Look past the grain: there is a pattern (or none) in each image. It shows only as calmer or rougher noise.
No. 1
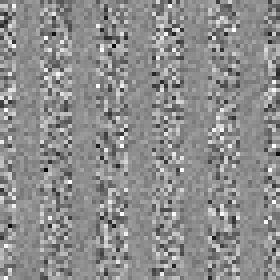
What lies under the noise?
vertical stripes
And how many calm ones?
5
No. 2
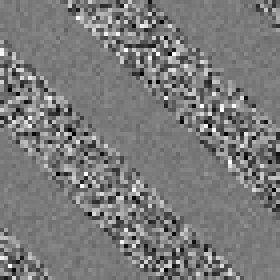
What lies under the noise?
diagonal stripes
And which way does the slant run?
top left to bottom right
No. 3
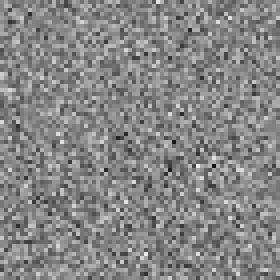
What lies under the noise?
only noise
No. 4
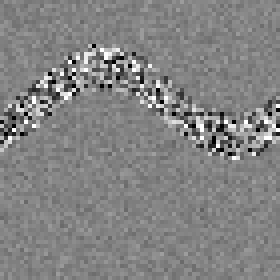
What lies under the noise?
a wavy band
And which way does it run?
left to right
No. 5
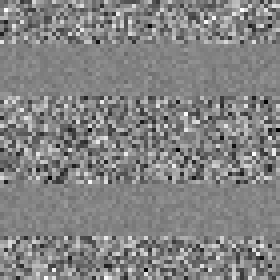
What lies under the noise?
horizontal stripes
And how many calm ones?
2
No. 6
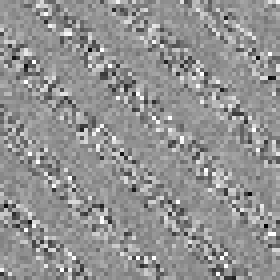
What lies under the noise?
diagonal stripes
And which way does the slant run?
top left to bottom right
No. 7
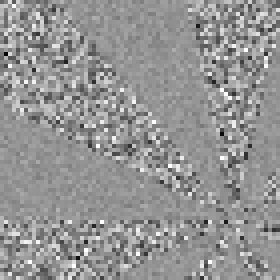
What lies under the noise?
spokes from one point
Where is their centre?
bottom right
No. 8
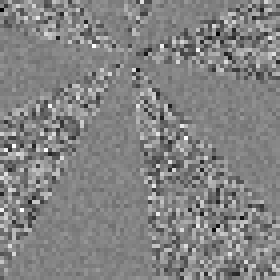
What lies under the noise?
spokes from one point
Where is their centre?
top middle
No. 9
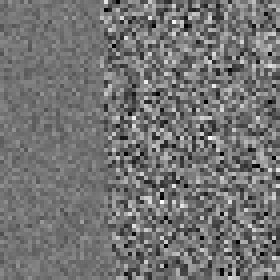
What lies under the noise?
a sharp edge
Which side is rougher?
right
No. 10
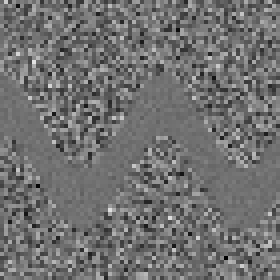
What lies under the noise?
a wavy band
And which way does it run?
left to right
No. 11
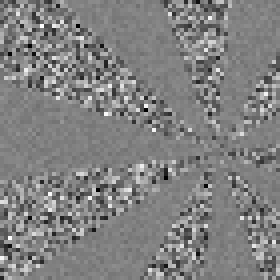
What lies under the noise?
spokes from one point
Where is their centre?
middle right
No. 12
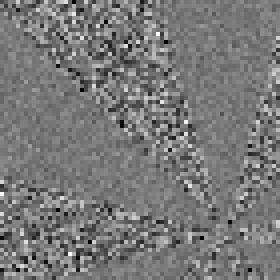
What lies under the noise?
spokes from one point
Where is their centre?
bottom right
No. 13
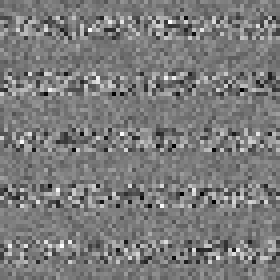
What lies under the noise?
horizontal stripes
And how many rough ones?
5
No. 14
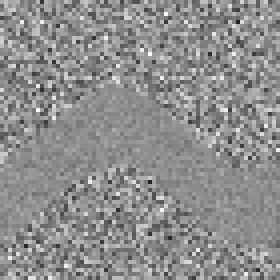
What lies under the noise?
a wavy band
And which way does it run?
left to right
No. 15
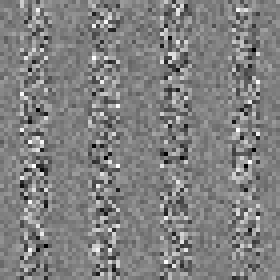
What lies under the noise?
vertical stripes
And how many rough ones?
4
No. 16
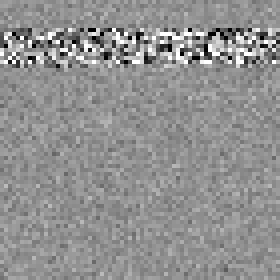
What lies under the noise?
one horizontal stripe
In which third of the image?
top
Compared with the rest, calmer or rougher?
rougher
